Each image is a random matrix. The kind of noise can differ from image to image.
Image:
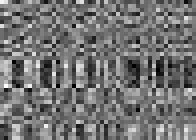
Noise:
low rank plus noise
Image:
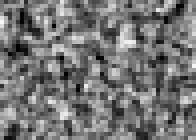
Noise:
blotchy
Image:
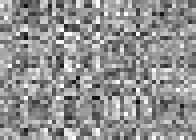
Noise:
low rank plus noise
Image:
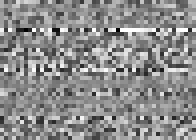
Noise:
rows of uneven size
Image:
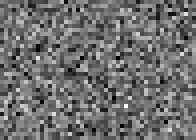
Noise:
independent entries
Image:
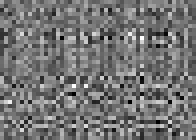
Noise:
low rank plus noise
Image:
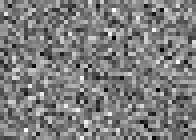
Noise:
independent entries
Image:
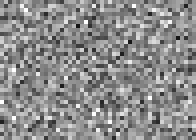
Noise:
independent entries
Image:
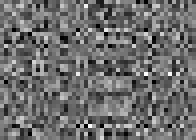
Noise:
low rank plus noise
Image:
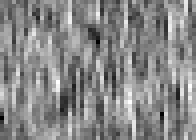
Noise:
streaked along the columns
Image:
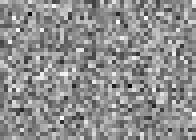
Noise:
independent entries
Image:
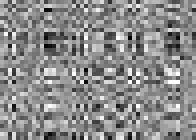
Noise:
low rank plus noise
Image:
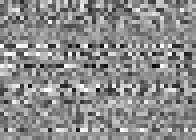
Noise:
rows of uneven size
